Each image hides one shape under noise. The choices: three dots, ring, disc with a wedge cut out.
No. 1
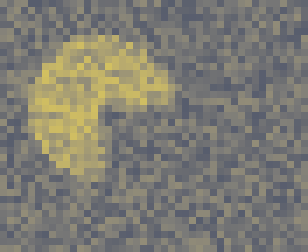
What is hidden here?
light disc with a wedge cut out
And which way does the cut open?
down and right
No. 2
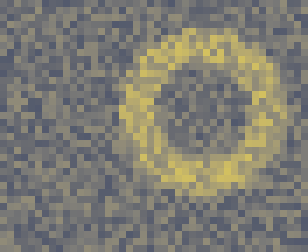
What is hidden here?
light ring
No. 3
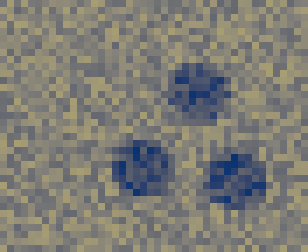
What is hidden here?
dark three dots
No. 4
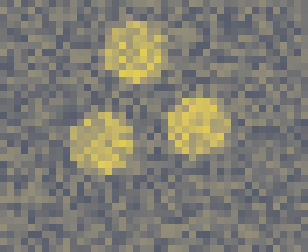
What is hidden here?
light three dots
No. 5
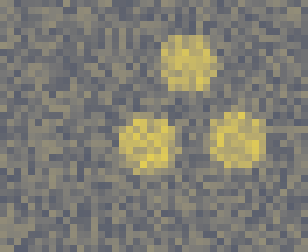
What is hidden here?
light three dots
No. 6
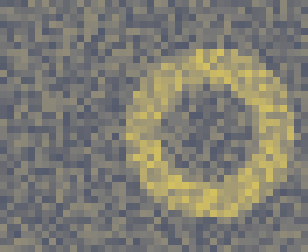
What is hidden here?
light ring
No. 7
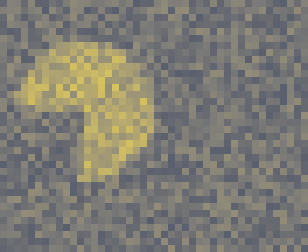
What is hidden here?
light disc with a wedge cut out
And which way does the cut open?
down and left
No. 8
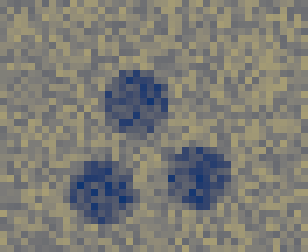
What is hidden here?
dark three dots
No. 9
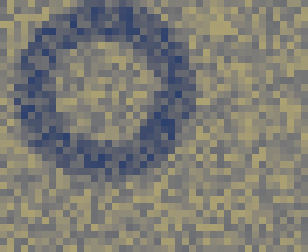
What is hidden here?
dark ring
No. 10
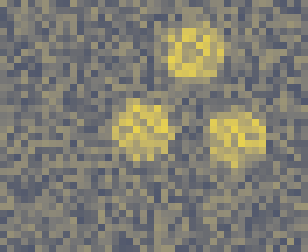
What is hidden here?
light three dots
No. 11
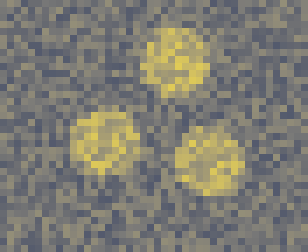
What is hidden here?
light three dots
